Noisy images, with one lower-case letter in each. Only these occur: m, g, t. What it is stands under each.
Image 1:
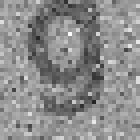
g
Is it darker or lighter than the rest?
darker
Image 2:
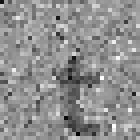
t
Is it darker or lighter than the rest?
darker
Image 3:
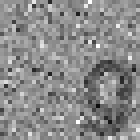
g
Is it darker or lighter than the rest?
darker
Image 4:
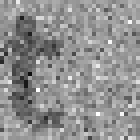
t
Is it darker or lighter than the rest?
darker
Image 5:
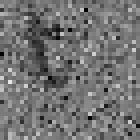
t
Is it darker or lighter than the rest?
darker
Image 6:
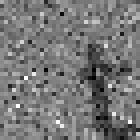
t
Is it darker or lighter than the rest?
darker
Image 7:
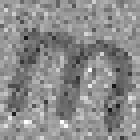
m
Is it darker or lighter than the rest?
darker
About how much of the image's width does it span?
nearly all
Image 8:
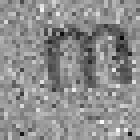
m
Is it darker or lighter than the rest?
darker
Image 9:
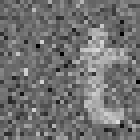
t
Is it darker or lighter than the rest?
lighter
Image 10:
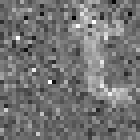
t
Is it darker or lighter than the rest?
lighter
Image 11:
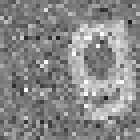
g
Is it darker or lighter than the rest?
lighter
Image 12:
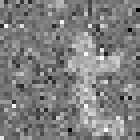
t
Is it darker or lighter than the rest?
lighter
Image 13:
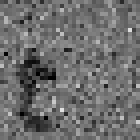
t
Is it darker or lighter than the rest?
darker
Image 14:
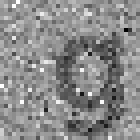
g
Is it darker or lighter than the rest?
darker
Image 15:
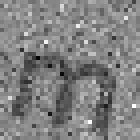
m
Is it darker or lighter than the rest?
darker
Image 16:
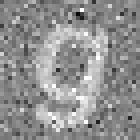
g
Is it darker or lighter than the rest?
lighter
